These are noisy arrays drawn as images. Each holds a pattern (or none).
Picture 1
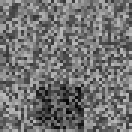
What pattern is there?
one block
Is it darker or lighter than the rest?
darker
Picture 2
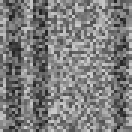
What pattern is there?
bands of columns
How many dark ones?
3
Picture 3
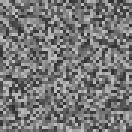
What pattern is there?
only noise
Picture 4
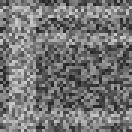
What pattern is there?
bands of rows crossing bands of columns
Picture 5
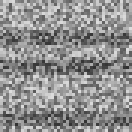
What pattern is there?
bands of rows
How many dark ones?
3
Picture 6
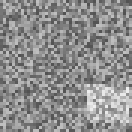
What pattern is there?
one block
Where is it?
bottom right
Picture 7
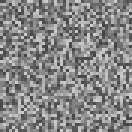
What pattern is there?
only noise
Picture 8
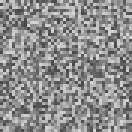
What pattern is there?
only noise
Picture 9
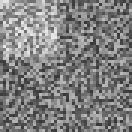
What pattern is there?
one block
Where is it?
top left
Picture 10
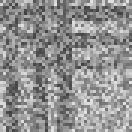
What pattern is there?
bands of rows crossing bands of columns
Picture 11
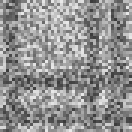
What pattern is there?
bands of rows crossing bands of columns
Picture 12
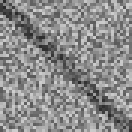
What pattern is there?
a diagonal band
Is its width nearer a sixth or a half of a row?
a sixth
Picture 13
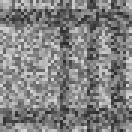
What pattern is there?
bands of rows crossing bands of columns
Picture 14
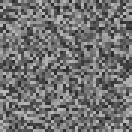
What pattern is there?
only noise
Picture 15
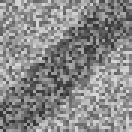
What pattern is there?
a diagonal band
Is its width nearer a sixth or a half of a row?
a half
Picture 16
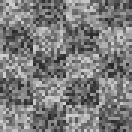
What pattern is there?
a checkerboard
